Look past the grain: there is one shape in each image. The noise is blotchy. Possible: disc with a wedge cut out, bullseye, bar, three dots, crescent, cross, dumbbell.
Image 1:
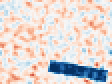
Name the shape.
bar
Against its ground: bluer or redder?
bluer
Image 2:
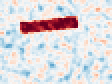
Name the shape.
bar
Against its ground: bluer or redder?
redder
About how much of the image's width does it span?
half
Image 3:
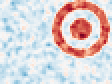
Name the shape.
bullseye
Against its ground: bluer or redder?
redder
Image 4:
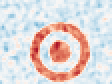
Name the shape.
bullseye
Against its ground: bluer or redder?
redder
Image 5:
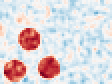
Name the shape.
three dots
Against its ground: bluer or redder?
redder
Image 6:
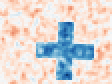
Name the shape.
cross
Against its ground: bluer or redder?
bluer
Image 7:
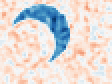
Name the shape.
crescent
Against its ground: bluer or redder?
bluer
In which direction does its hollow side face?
down and left
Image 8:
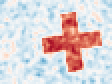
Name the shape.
cross
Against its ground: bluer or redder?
redder
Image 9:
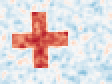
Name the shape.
cross
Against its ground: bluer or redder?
redder
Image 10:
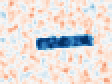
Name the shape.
bar
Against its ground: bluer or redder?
bluer
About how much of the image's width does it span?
half
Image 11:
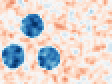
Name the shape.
three dots
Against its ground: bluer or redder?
bluer
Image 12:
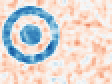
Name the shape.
bullseye
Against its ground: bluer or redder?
bluer
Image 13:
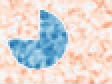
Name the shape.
disc with a wedge cut out
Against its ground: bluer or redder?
bluer
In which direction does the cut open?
up and left
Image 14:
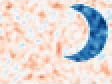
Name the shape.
crescent
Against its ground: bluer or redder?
bluer
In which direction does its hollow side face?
left
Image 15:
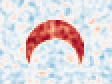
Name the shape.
crescent
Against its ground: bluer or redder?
redder
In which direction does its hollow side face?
down
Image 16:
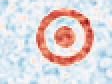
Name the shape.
bullseye
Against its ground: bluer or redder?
redder
